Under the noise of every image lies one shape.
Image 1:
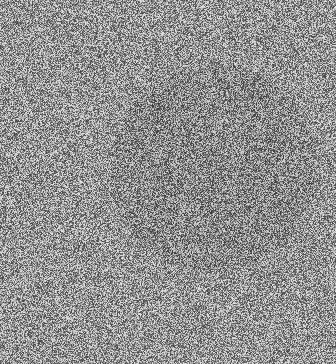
disc
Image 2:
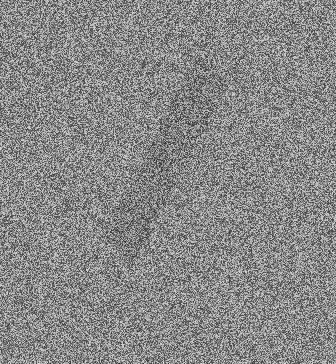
bar
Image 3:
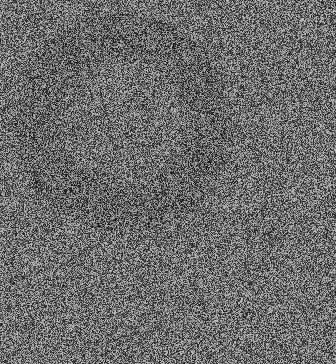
ring
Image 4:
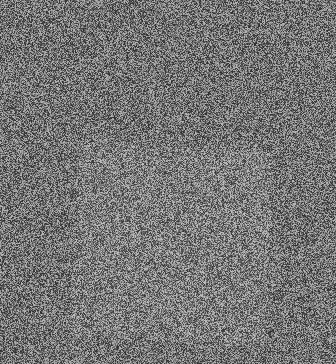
square
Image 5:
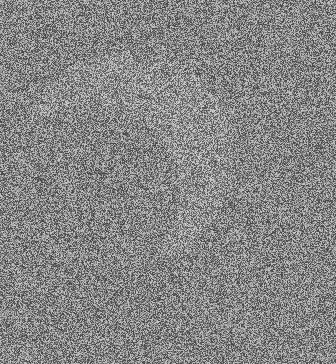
crescent
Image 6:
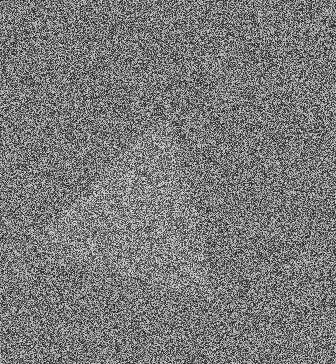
triangle
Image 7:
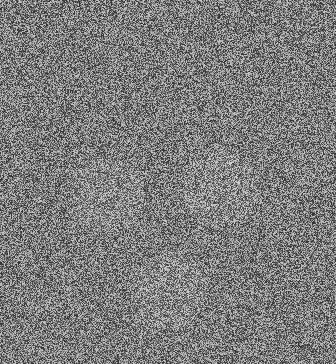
three dots
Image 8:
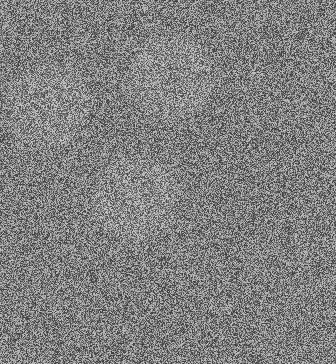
three dots
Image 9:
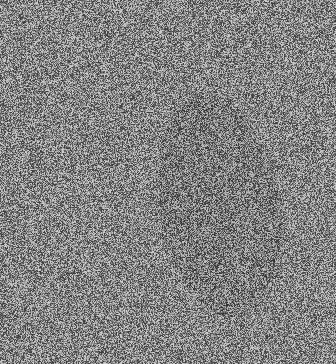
ellipse
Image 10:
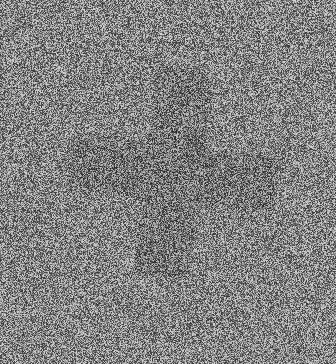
cross
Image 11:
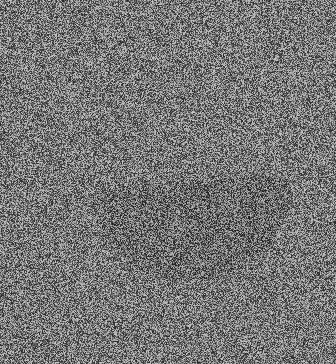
half disc
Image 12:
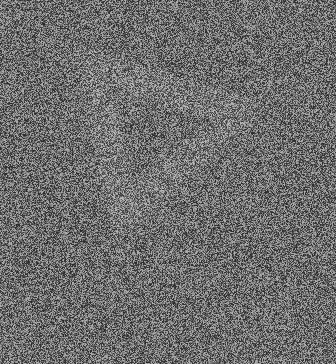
triangle frame
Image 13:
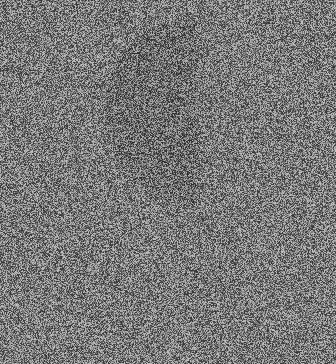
half disc
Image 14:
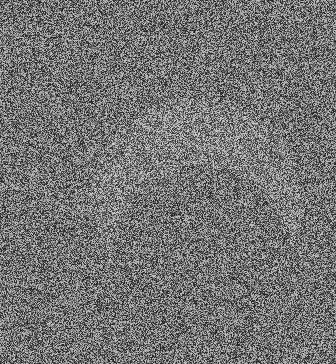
crescent
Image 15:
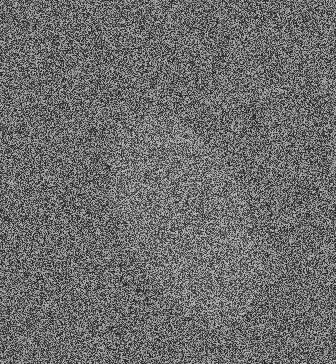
ellipse
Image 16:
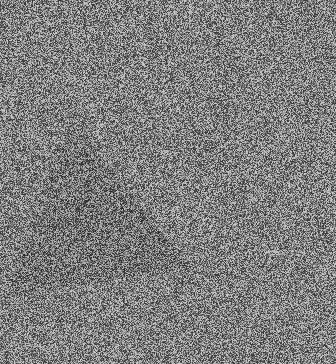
triangle
